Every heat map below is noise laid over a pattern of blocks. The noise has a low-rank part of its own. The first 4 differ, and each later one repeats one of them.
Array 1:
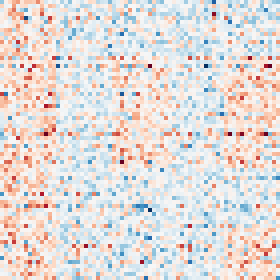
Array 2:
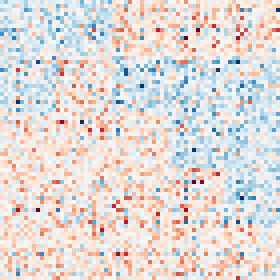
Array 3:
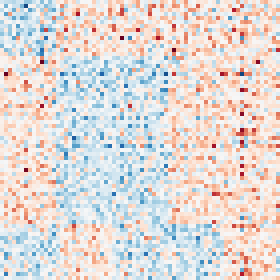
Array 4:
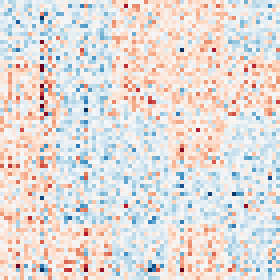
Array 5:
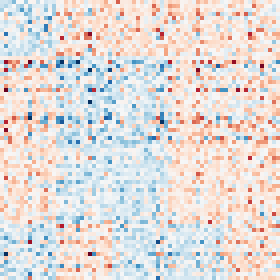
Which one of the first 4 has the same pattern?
3
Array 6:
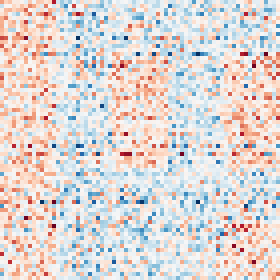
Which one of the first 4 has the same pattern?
1
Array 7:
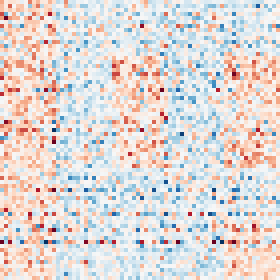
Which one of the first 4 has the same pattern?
1
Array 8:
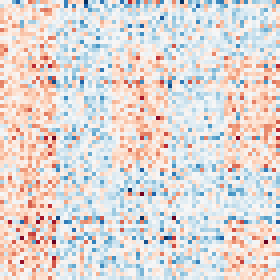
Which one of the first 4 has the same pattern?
1
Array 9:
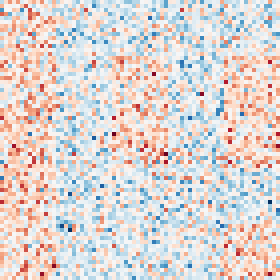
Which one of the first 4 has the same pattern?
1
